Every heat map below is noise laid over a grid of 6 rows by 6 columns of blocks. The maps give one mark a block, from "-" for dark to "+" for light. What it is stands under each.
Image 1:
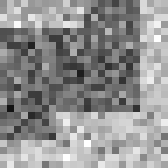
+ + + - - +
- - - - - +
- - - - - +
- - - - - +
- - + + + +
+ + + + + +
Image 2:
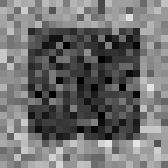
+ + + + + +
+ - - - - +
+ - - - - +
+ - - - - +
+ - - - - +
+ + + + + +
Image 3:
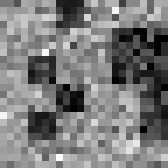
+ + - + + +
+ + + + - -
+ - + + - -
+ + - + + -
+ - + + + -
+ + + + + +
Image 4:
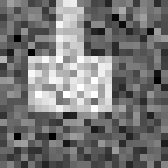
- - + - - -
- - + - - -
- + + + - -
- + + + - -
- - - - - -
- - - - - -
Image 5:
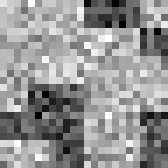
+ + + - - +
+ + + + + -
+ + + + + +
+ - - + + +
- - - + + -
+ + - + + -
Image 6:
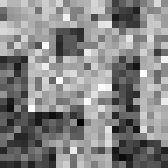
+ + + + - +
+ + - + + +
- + + + - +
- + + + - +
- - - + - +
- - + + - -
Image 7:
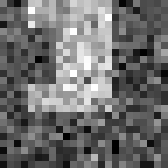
- + + + - -
- - + + - -
- - + + - -
- + + + - -
- - - - - -
- - - - - -
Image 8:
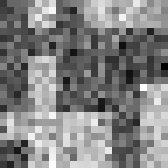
- + - + + +
- - - - - -
- + - - - -
- + - - - +
+ + + + - +
- + + + - +
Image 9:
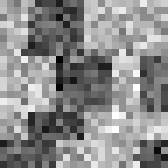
+ - - + + +
+ - - + + +
+ + - - + -
+ + - - + -
+ - - + + +
- - + + + -
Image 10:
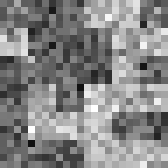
- - - + + -
+ - - - + +
- - - - + -
- + - + + +
- + + + - -
- - - + + +
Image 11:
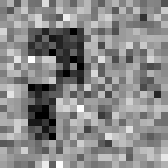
+ + + + + +
+ - - + + +
+ + - + + +
+ - + + + +
+ - + + + +
+ + + + + +
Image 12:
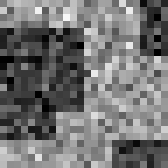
+ + + + + -
- - - + + -
- - - + + +
- - - + + +
- - + + + +
+ + + + - -
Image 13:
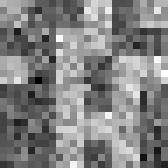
+ - - + - +
- - + + - -
+ - + - + +
- - + - + -
- - + + + -
- - + - + -
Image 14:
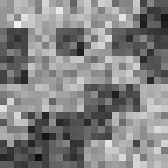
+ + + + + -
- + - + - -
- + + + + -
+ + + - - +
+ - - - + +
- - - + + +
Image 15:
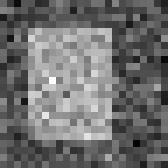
- - - - - -
- + + + - -
- + + + - -
- + + + - -
- + + + - -
- - - - - -
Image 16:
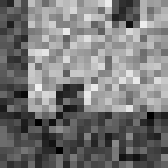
- + + + - +
- + + + + +
- + + + + +
- + - + + +
- - - - - -
- - - - - -
